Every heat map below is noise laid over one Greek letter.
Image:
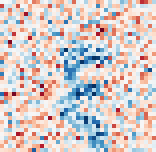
xi
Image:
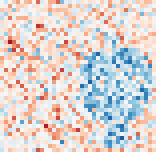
phi
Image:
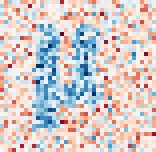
mu
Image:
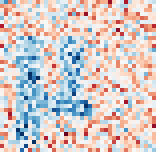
mu
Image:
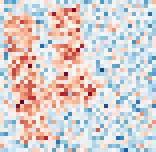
mu
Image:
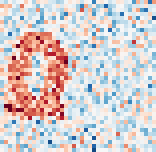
omega
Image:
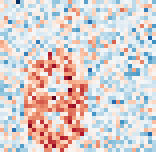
theta
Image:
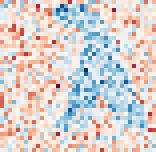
lambda
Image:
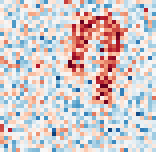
eta
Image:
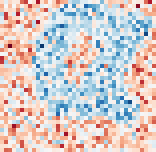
alpha
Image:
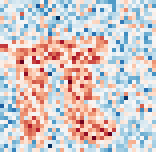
pi
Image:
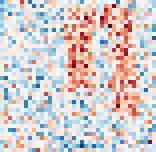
eta
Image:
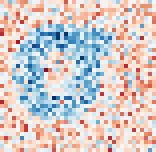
sigma
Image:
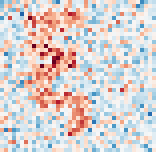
xi
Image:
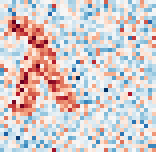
lambda
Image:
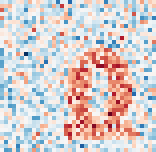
omega
